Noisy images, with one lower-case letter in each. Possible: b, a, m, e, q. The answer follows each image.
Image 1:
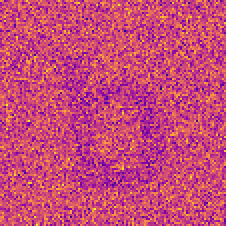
b
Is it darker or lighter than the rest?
darker
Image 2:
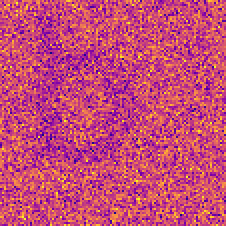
b
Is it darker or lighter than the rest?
darker
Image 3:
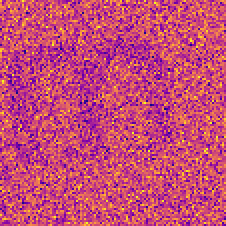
m
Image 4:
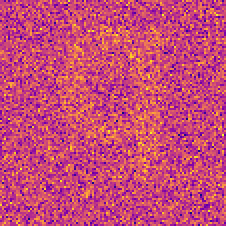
q
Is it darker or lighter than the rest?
lighter
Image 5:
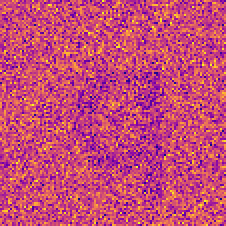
q
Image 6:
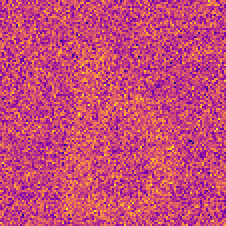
b
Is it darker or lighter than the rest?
lighter
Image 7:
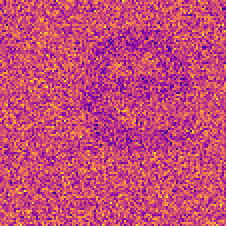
e
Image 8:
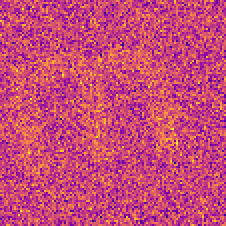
m
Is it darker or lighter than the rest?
lighter
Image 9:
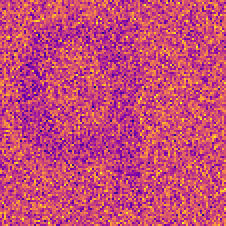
q
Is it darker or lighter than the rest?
darker
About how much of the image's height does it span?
nearly all
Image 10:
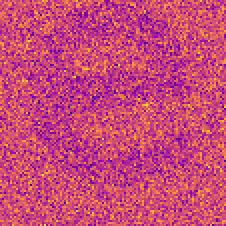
e
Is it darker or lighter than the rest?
darker
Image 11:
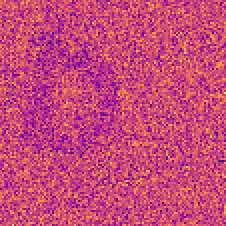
b
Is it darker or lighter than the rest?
darker
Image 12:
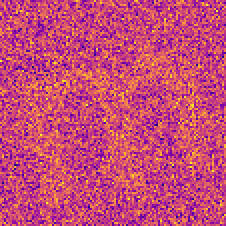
m
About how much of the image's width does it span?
nearly all
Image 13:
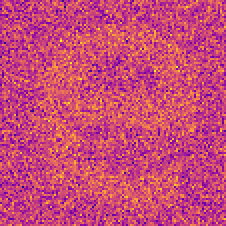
e
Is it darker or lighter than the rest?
lighter
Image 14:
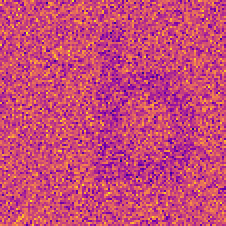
b
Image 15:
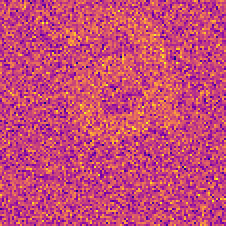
a
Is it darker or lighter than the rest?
lighter
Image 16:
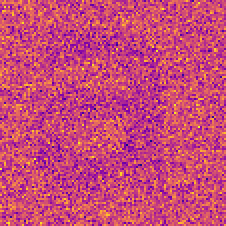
a
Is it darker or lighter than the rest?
darker
